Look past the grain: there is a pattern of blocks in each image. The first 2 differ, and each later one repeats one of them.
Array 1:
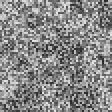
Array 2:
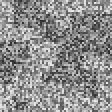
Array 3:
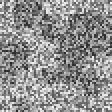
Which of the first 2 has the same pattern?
2
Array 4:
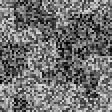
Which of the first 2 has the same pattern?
2
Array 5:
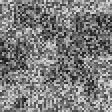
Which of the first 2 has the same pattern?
2
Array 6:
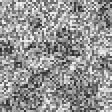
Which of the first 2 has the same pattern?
1
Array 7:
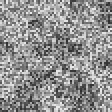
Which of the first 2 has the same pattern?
1
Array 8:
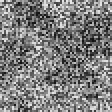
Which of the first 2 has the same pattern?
2
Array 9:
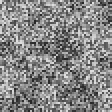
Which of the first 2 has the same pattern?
1
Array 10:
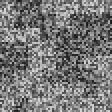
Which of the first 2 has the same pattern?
2
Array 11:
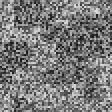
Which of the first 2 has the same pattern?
2
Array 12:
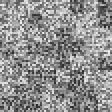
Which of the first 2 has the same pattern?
1
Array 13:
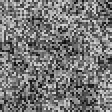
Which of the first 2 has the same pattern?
1
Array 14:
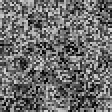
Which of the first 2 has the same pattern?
1
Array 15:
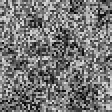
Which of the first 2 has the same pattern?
1
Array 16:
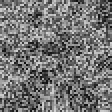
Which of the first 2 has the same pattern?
1
